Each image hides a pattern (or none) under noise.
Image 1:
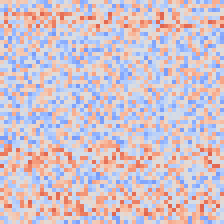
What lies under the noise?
bands of rows
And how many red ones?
3
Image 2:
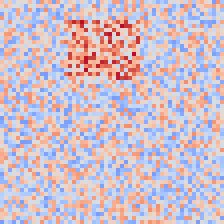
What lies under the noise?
one block
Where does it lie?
top middle
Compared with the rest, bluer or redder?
redder
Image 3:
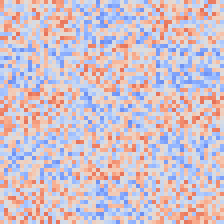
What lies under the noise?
a checkerboard
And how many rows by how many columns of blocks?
5 by 3
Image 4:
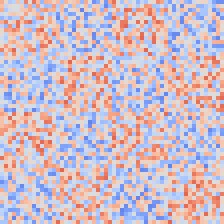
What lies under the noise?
a checkerboard
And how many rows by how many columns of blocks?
4 by 4
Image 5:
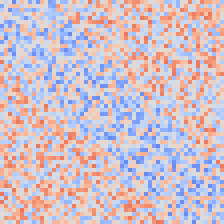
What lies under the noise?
a diagonal band
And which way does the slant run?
top left to bottom right
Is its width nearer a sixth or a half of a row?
a half
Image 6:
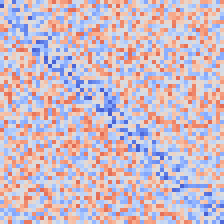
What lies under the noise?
a diagonal band
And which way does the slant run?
top left to bottom right
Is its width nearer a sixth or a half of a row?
a sixth
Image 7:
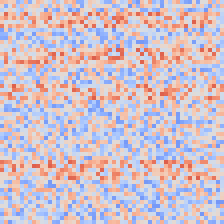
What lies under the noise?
bands of rows
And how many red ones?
4
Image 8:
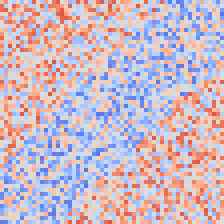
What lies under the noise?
a diagonal band
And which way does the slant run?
bottom left to top right
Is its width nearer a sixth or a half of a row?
a half
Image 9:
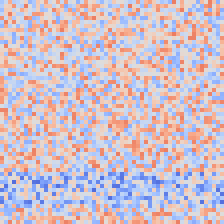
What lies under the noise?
one band of rows
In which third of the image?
bottom
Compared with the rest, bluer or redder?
bluer
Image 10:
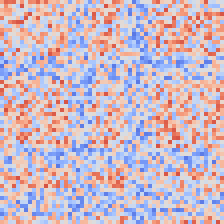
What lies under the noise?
bands of rows crossing bands of columns
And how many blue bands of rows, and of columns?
3 and 2
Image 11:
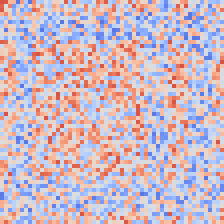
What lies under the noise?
bands of rows crossing bands of columns
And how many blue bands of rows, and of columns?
2 and 3
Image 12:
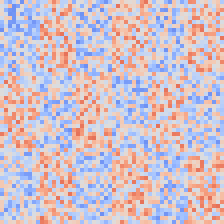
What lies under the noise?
a checkerboard
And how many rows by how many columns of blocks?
3 by 6
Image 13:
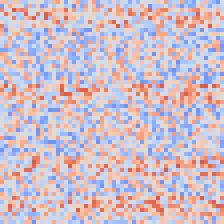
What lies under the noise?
bands of rows
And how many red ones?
4
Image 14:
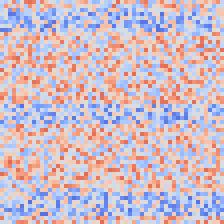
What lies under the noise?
bands of rows
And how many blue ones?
3
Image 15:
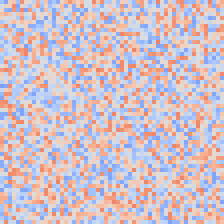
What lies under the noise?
only noise
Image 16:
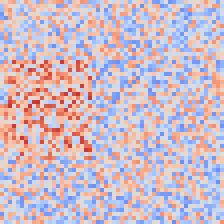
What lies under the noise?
one block
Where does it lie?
middle left
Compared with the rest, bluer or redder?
redder
